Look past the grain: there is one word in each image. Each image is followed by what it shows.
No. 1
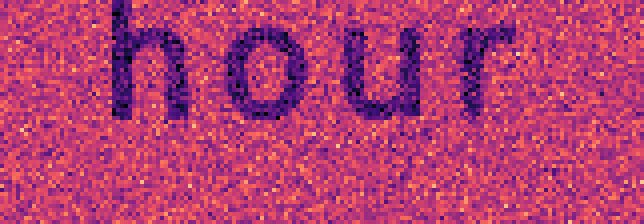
hour
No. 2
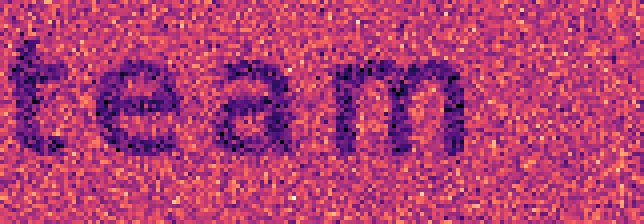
team
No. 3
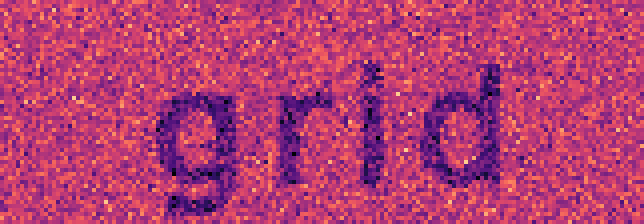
grid
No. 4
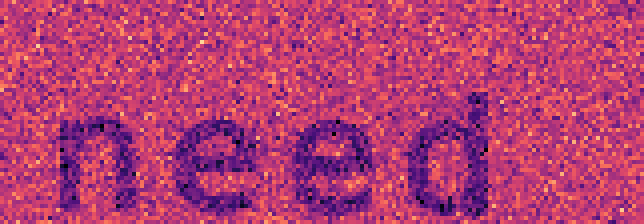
need
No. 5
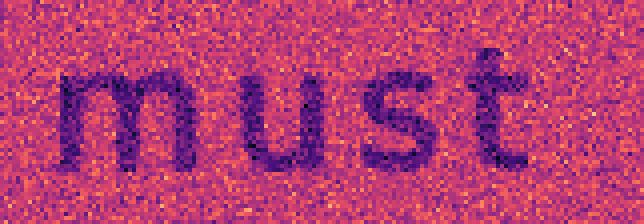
must
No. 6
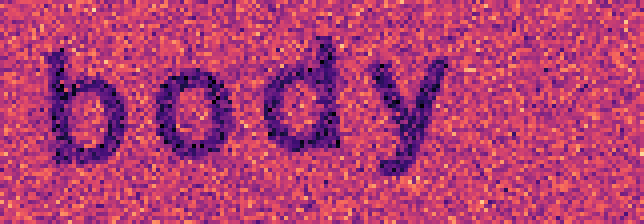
body
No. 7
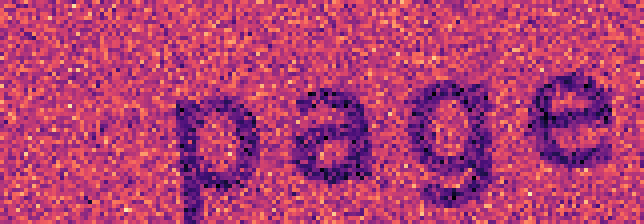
page
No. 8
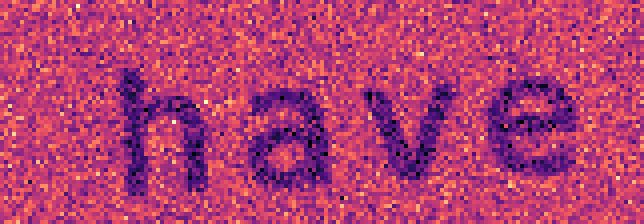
have
